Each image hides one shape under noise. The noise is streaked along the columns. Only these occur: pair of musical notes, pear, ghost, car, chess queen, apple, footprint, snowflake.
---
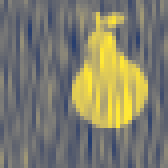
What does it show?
light pear
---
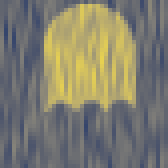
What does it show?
light ghost
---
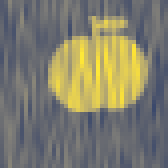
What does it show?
light apple
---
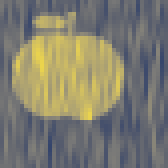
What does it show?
light apple
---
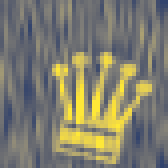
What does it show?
light chess queen
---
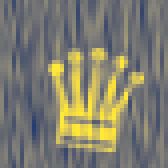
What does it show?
light chess queen
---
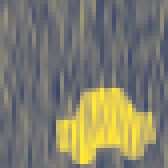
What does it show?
light car
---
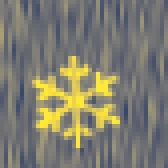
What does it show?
light snowflake
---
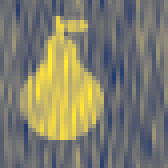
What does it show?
light pear
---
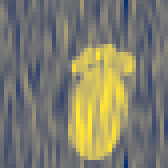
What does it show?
light footprint
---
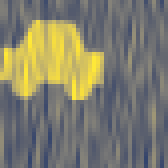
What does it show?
light car
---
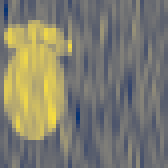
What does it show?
light footprint
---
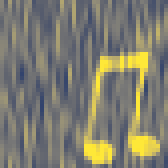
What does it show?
light pair of musical notes
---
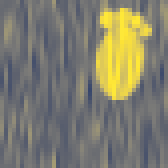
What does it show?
light footprint
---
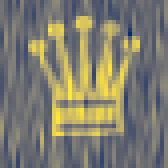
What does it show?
light chess queen
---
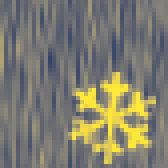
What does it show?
light snowflake
